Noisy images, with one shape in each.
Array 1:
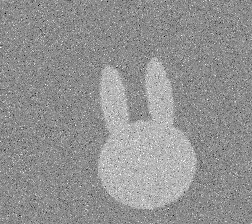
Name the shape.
rabbit's head
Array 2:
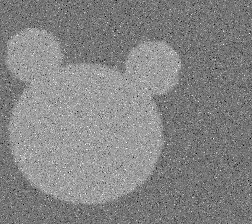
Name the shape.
bear's head
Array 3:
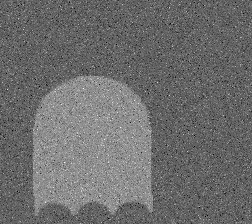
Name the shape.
ghost
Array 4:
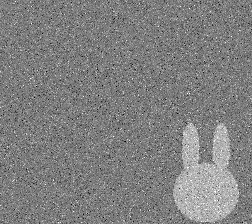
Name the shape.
rabbit's head
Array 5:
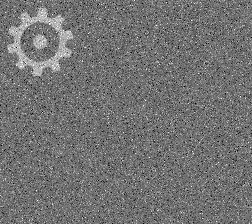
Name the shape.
gear
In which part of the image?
top left
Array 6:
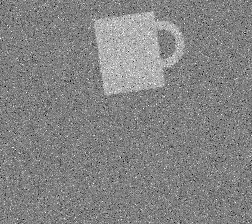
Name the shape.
cup
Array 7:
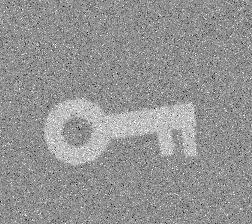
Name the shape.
key
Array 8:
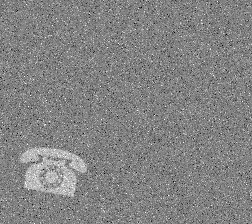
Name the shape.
telephone
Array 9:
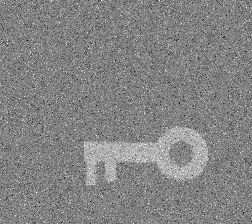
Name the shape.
key
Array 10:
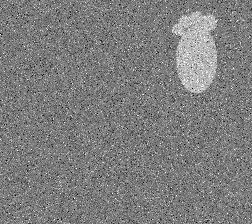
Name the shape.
footprint
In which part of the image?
top right
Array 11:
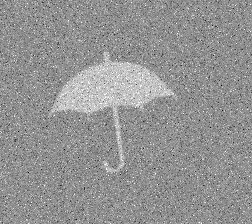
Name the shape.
umbrella
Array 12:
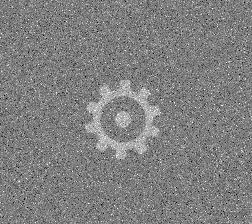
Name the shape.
gear
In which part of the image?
centre
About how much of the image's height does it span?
a third
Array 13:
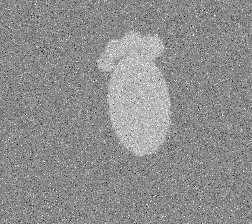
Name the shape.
footprint
